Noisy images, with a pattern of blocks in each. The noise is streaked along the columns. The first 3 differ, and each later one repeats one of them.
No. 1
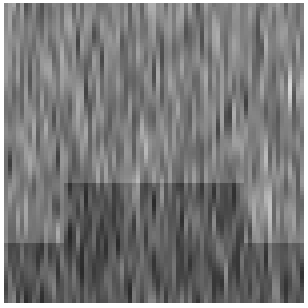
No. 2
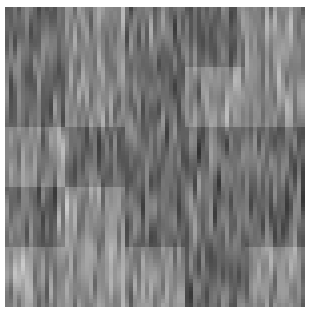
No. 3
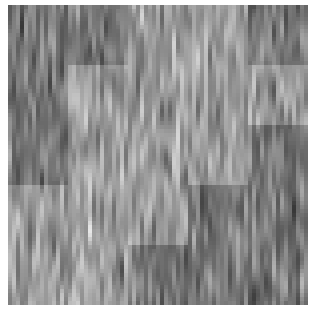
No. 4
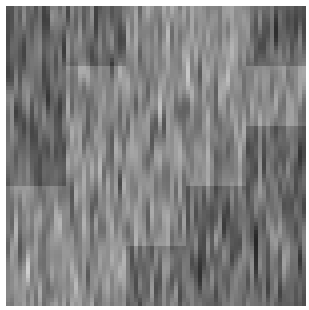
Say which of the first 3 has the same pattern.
3
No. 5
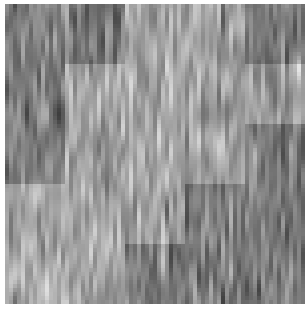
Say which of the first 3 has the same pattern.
3
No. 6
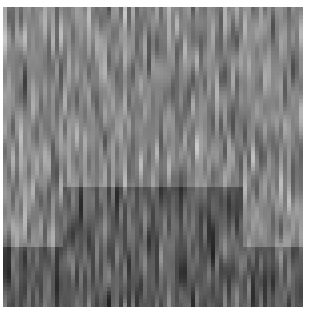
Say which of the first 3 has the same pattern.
1
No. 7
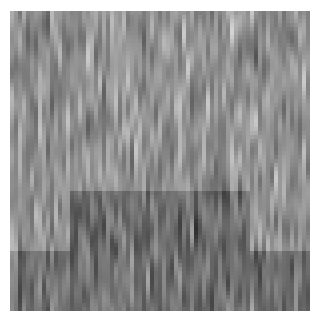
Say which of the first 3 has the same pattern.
1
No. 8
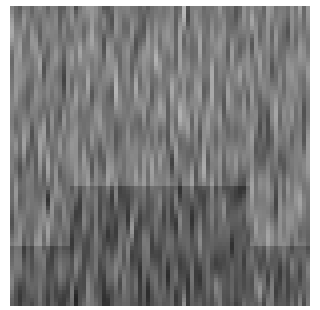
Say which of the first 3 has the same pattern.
1
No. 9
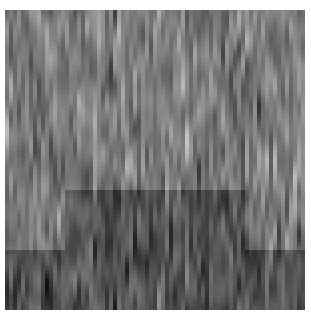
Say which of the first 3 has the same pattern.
1
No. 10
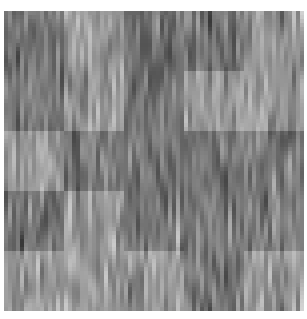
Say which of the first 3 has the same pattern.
2
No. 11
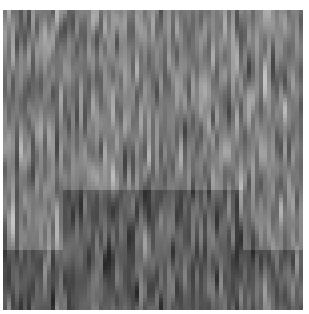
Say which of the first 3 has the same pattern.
1
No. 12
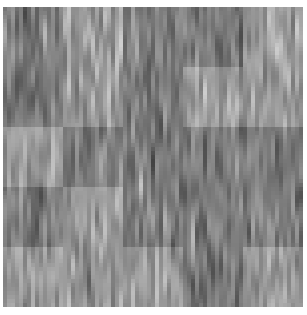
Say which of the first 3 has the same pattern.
2
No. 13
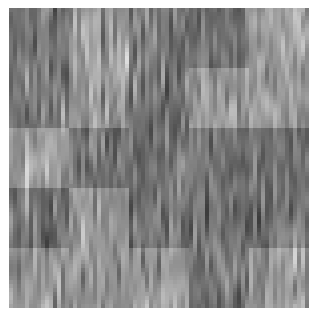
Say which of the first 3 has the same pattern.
2
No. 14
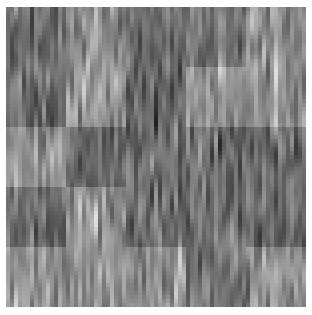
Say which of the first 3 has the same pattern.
2
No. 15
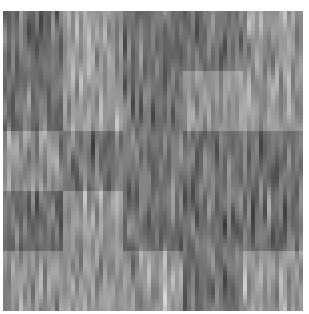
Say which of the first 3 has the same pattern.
2
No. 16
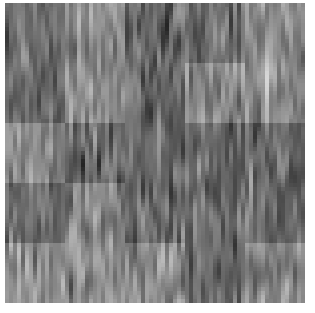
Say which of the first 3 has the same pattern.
2
